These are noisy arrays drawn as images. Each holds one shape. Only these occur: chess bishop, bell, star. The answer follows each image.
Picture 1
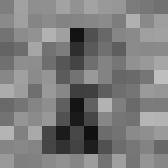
chess bishop
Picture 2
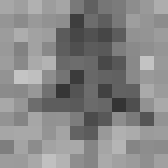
bell
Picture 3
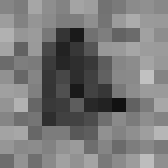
bell
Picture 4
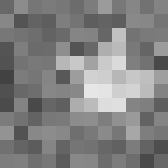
star
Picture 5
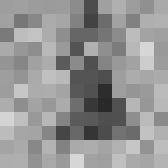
chess bishop
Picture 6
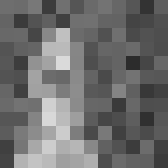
chess bishop
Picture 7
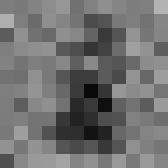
chess bishop
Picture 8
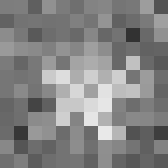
star
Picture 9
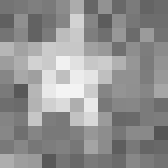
star
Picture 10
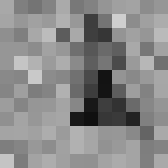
chess bishop
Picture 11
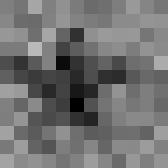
star
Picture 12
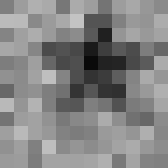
star
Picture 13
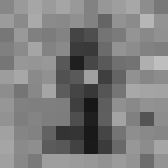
chess bishop
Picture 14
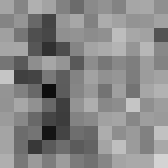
chess bishop
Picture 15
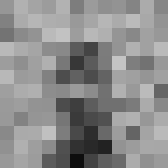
chess bishop
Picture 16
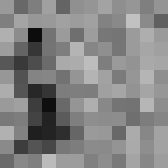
chess bishop
